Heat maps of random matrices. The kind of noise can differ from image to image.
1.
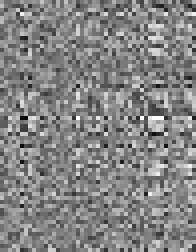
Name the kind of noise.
low rank plus noise
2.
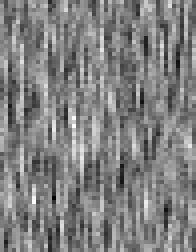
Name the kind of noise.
streaked along the columns
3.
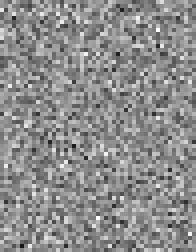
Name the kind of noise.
independent entries
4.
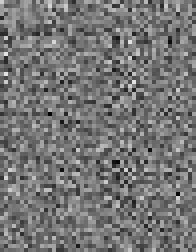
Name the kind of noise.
low rank plus noise
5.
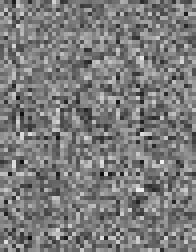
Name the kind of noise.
low rank plus noise
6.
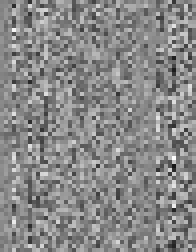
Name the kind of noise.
columns of uneven size
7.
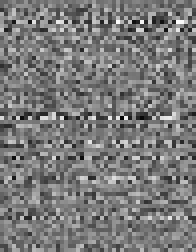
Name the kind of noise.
rows of uneven size
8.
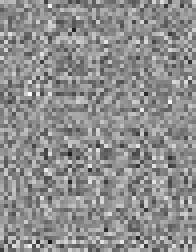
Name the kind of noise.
low rank plus noise
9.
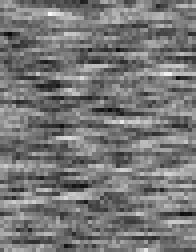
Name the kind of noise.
streaked along the rows
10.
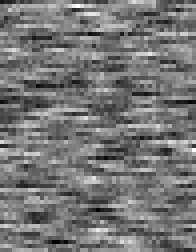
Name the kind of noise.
streaked along the rows
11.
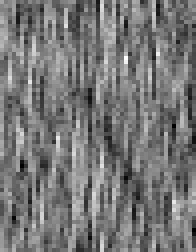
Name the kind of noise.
streaked along the columns
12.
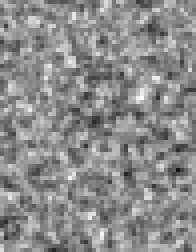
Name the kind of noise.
blotchy
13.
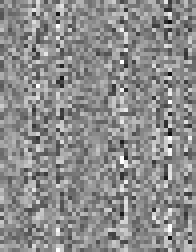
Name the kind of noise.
columns of uneven size
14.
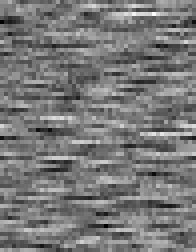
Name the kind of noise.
streaked along the rows
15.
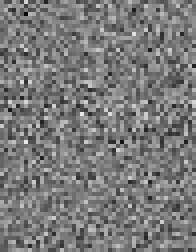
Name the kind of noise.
low rank plus noise
